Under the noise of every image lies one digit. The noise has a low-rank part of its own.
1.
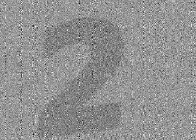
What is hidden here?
dark 2
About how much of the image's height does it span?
nearly all
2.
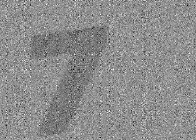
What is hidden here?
dark 7
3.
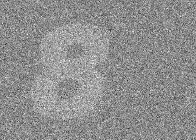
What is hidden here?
light 8
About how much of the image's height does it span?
two thirds
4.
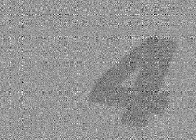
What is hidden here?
dark 4
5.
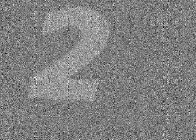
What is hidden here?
light 2
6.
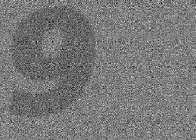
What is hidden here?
dark 9
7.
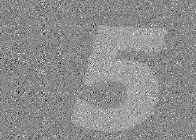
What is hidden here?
light 5
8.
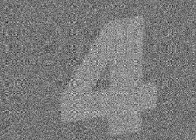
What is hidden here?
light 4
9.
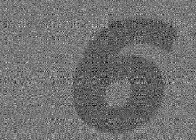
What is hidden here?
dark 6
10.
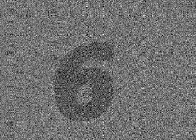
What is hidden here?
dark 6
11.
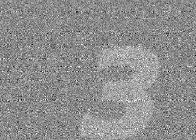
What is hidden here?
light 3
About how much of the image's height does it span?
two thirds
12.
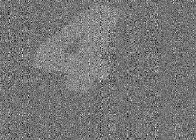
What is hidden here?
light 4
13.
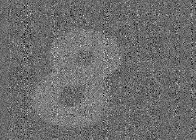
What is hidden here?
light 8
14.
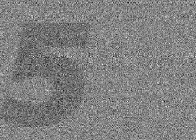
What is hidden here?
dark 5
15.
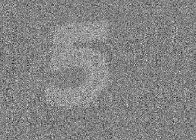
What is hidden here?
light 5
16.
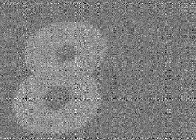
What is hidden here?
light 8
